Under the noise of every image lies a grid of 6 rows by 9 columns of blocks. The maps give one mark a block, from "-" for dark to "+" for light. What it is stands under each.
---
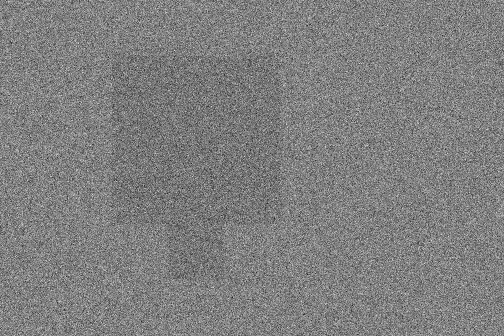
+++++++++
++---++++
++---++++
++---++++
+++-+++++
+++++++++
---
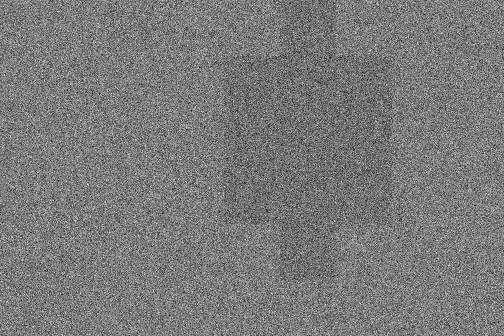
+++++-+++
++++---++
++++---++
++++---++
+++++-+++
+++++++++
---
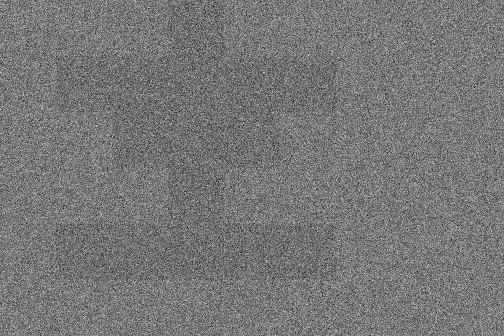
+++-+++++
+-----+++
++---++++
+++-+++++
+-----+++
+++++++++
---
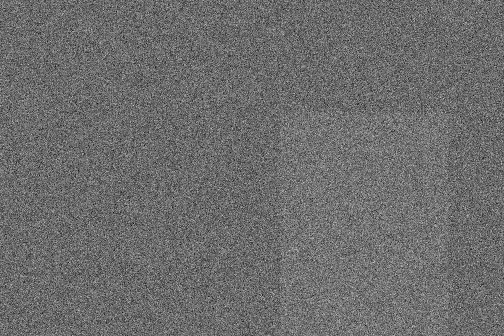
---------
---------
-----+++-
-----+++-
-----+++-
-----+++-
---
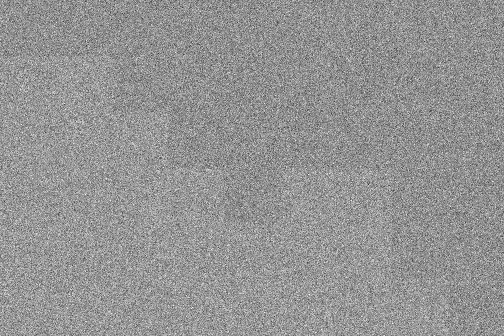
---------
++-------
+++------
++++-++--
+++++++--
++++++++-
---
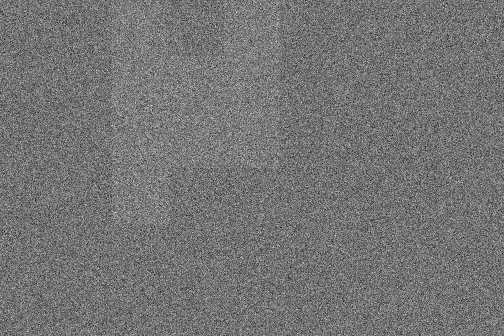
--+-+----
--+++----
--+++----
--+------
---------
---------
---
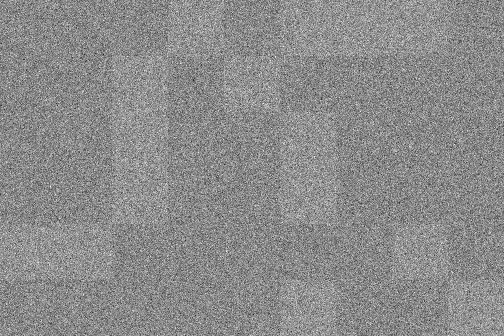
---+-+++-
--+-+----
--+--+---
--+--+---
++-----+-
-----+--+
